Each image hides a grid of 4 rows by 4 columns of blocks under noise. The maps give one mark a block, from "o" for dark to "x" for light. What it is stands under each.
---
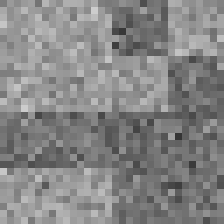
xxox
xxxo
oooo
xxoo
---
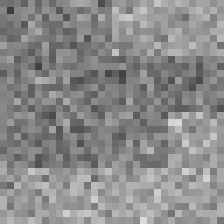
ooxx
oooo
ooox
xxxx
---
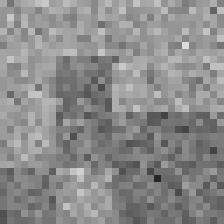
xxxx
xoxx
xooo
oxoo
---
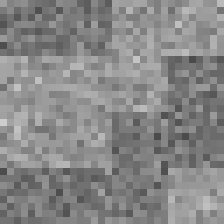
ooxx
xxxo
xxoo
ooox
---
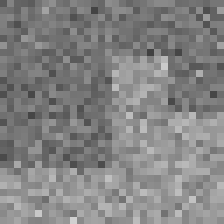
oooo
ooxo
ooxx
xxxx
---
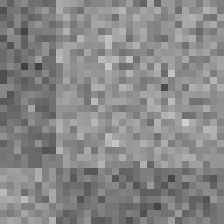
oxxx
oxxx
oxxx
xooo
